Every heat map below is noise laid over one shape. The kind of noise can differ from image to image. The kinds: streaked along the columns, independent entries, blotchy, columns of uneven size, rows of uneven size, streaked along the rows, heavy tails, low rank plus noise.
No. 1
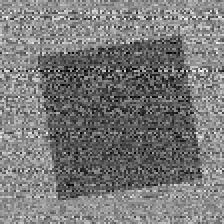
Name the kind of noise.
rows of uneven size
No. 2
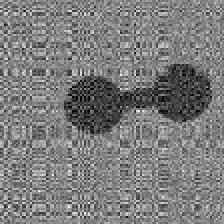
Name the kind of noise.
low rank plus noise
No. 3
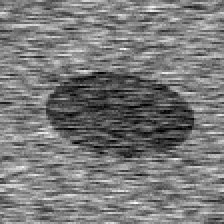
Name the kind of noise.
streaked along the rows
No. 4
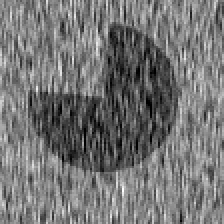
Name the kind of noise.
streaked along the columns
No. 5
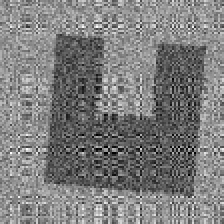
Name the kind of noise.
low rank plus noise
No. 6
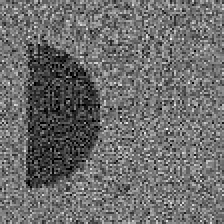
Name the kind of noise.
low rank plus noise
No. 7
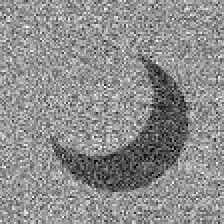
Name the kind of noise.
low rank plus noise
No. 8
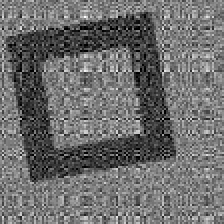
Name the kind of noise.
low rank plus noise
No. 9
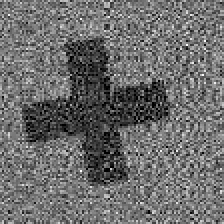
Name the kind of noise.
low rank plus noise
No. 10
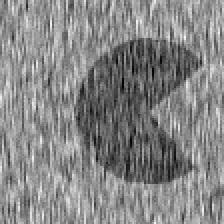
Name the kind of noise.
streaked along the columns
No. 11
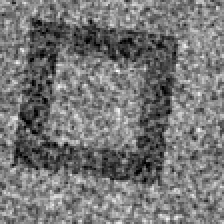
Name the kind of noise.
blotchy
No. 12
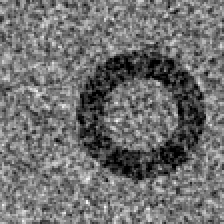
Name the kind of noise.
blotchy
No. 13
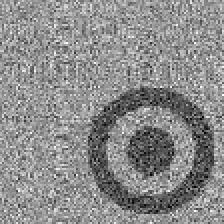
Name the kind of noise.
low rank plus noise
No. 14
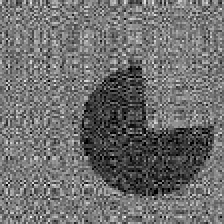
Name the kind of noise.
low rank plus noise
